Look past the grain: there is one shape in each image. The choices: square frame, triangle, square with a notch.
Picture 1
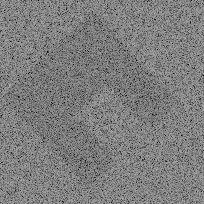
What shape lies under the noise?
square with a notch
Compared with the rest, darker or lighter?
darker
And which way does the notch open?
down and right
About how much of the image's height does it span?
nearly all
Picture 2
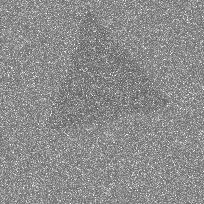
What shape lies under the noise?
triangle
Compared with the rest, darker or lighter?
darker
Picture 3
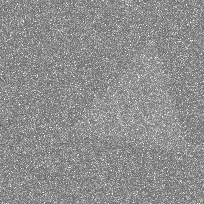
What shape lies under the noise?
triangle
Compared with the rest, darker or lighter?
lighter
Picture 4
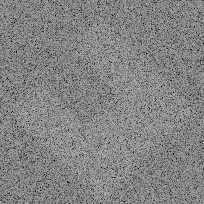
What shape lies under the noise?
square with a notch
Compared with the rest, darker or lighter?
lighter
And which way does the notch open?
up and left
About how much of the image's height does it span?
nearly all
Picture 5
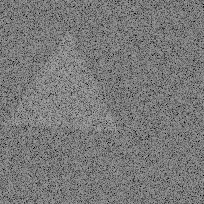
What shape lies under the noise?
triangle
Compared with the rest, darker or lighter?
lighter
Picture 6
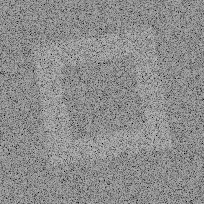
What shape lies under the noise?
square frame
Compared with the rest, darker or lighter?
lighter
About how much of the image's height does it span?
two thirds
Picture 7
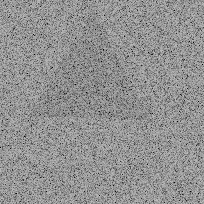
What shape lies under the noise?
triangle
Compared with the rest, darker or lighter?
darker
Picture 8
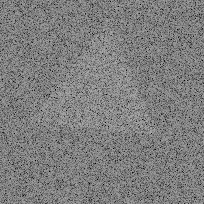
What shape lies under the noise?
triangle
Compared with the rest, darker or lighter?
lighter
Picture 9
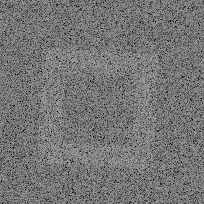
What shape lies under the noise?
square frame
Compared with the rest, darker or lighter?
lighter
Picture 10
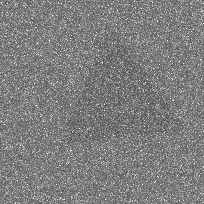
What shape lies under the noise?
triangle
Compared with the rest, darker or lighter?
darker
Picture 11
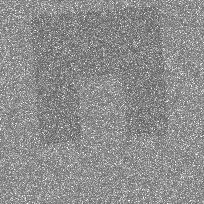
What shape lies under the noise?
square with a notch
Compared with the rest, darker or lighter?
darker
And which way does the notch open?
down
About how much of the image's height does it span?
two thirds
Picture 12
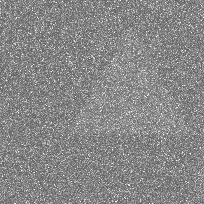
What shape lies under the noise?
triangle
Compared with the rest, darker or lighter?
lighter
